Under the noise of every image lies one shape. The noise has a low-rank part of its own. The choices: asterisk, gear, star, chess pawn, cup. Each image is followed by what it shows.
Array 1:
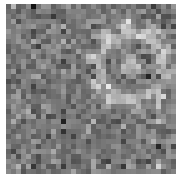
gear
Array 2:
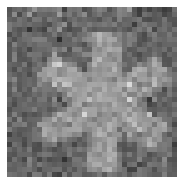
asterisk
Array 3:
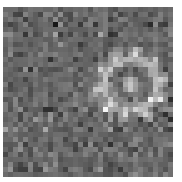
gear
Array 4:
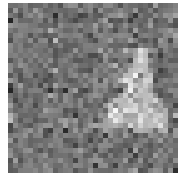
chess pawn
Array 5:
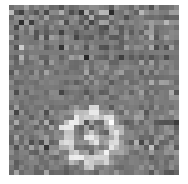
gear
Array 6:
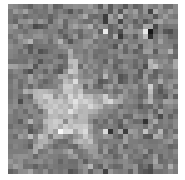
star
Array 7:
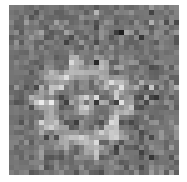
gear
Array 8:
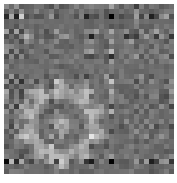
gear
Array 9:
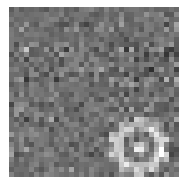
gear
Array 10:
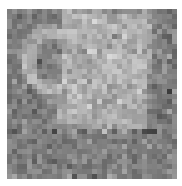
cup
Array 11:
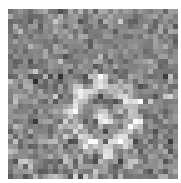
gear
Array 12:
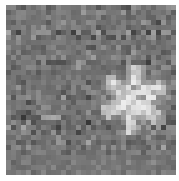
asterisk
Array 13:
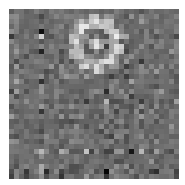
gear
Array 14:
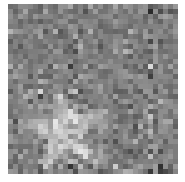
star
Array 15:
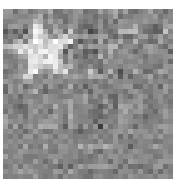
star
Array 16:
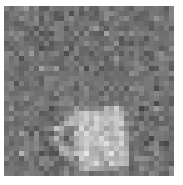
cup
